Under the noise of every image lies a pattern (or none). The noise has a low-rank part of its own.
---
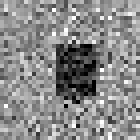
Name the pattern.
one block
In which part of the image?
centre
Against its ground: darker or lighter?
darker
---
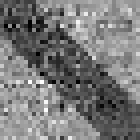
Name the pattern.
a diagonal band
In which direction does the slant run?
top left to bottom right
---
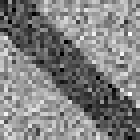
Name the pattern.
a diagonal band
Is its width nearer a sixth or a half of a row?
a half
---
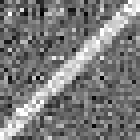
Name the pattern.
a diagonal band
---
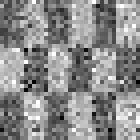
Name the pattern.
a checkerboard
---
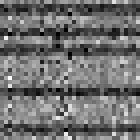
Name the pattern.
bands of rows
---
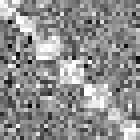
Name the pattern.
blocks along the diagonal
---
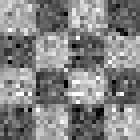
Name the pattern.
a checkerboard
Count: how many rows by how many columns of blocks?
4 by 4
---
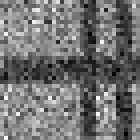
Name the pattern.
bands of rows crossing bands of columns
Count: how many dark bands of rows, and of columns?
1 and 2
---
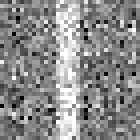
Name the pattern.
one band of columns
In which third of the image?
middle
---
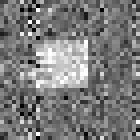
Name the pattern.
one block
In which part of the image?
centre
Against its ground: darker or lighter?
lighter
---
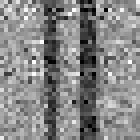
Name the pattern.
bands of columns
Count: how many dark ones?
2
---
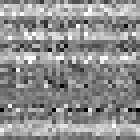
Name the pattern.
bands of rows
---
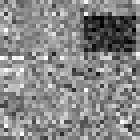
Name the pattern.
one block
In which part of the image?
top right
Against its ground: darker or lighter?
darker
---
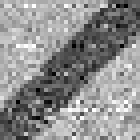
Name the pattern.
a diagonal band
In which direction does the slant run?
bottom left to top right
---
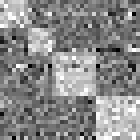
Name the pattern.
blocks along the diagonal
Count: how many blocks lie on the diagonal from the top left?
4
